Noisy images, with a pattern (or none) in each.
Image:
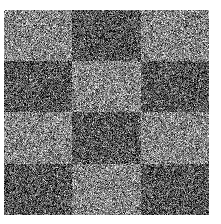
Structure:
a checkerboard
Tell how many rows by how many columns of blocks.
4 by 3
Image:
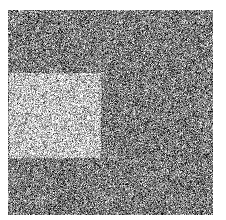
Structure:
one block
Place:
middle left
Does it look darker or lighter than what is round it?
lighter
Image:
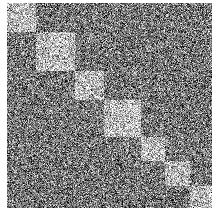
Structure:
blocks along the diagonal
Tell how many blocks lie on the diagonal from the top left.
7
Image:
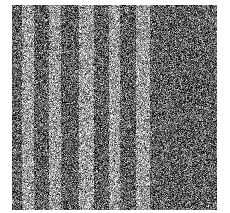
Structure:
bands of columns
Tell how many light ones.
5
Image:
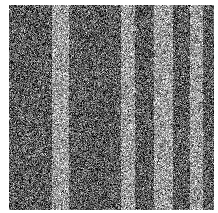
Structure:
bands of columns
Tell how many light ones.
4
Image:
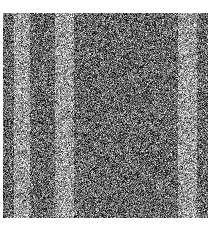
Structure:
bands of columns
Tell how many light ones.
3
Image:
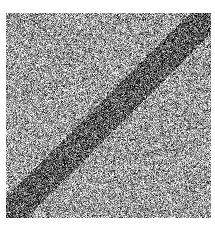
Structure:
a diagonal band
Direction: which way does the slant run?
bottom left to top right
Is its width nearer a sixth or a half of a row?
a sixth
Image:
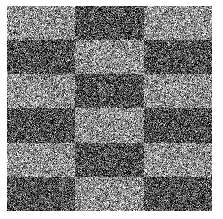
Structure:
a checkerboard
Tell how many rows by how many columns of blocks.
6 by 3
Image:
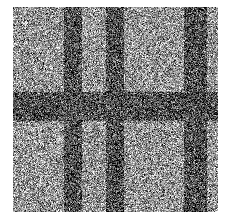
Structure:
bands of rows crossing bands of columns
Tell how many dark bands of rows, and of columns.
1 and 3
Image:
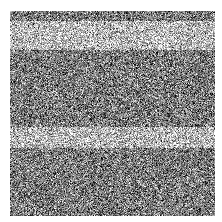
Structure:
bands of rows
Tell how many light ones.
2
